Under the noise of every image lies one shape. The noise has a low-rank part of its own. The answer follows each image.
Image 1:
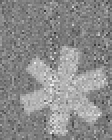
light asterisk
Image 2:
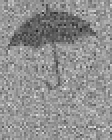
dark umbrella
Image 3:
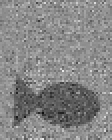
dark fish
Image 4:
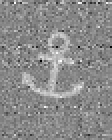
light anchor
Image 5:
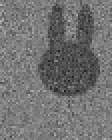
dark rabbit's head
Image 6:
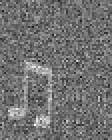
light pair of musical notes
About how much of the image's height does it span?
half
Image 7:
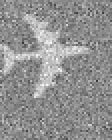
light airplane
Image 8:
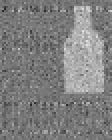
light bottle
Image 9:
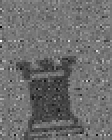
dark chess rook
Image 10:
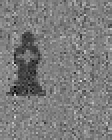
dark chess bishop
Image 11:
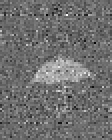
light umbrella
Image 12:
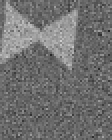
light bow tie
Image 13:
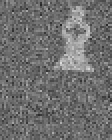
light chess bishop
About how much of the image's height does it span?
half
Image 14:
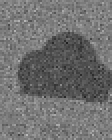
dark cloud
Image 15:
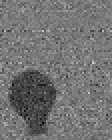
dark light bulb
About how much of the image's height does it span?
half
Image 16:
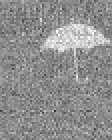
light umbrella
